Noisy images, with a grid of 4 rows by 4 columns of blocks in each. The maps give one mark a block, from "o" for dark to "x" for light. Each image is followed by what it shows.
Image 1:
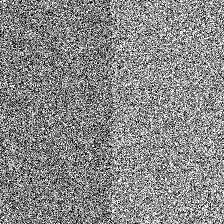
o o x x
o o x x
o o x x
o o x x
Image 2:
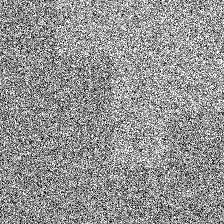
o x x x
o o x x
o o x o
o o o o
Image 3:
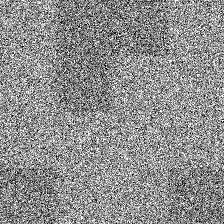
x o o x
x o x x
x x x x
o x x o
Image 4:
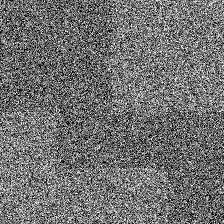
o o x x
o o x x
x o o o
x x x o
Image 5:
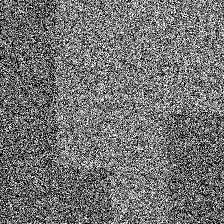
o x x x
o x x x
o x x o
o o x o
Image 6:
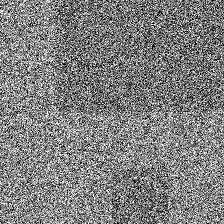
x o o o
x o o o
x x x x
x x o x
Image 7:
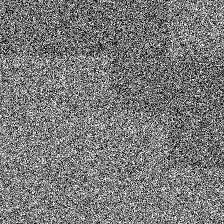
o o o x
x x o o
x x x o
x x x x
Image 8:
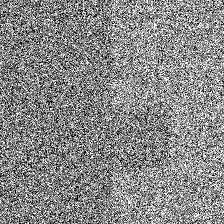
o o x x
o o x x
o o o x
o o x x
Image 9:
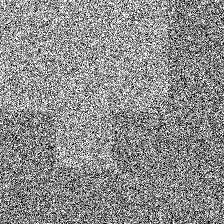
x x x o
x x x o
o x o o
o o o o
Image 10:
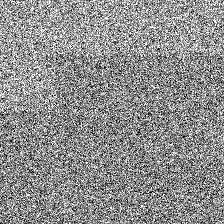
x x x x
x o o o
o o o o
o o o o
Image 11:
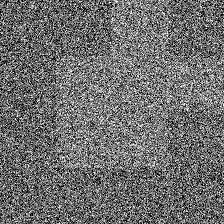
o o x o
o x x x
o x x o
o o o o
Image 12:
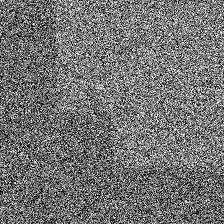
o x x x
o x x x
o o x x
o o o o
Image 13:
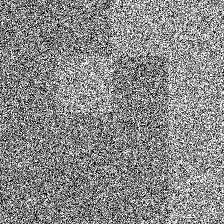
o o x x
o x o x
o o o x
o o o x
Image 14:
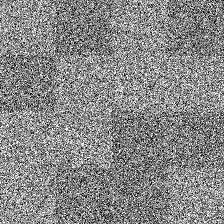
x o x o
o x x x
x x o o
x o o x
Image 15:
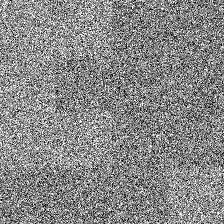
x x o o
x o o o
x x o o
o o o x
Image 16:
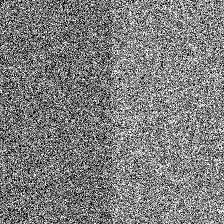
o o x x
o o x x
o o x x
o o x x
